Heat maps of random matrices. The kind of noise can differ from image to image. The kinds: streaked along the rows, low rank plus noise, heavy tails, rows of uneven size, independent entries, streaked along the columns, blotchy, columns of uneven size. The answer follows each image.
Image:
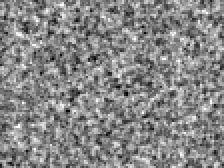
blotchy
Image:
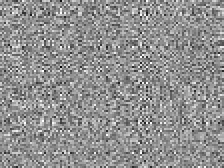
low rank plus noise
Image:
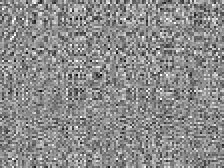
low rank plus noise
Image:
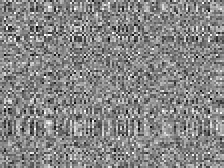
low rank plus noise
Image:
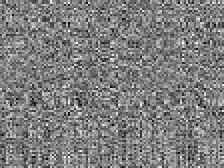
low rank plus noise
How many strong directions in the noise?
three or four
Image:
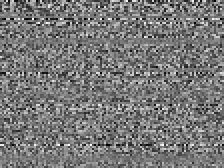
rows of uneven size
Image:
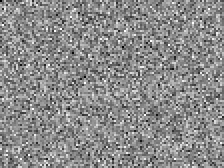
independent entries
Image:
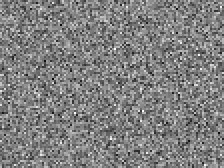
independent entries
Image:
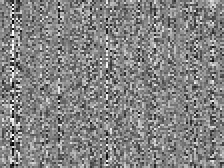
columns of uneven size
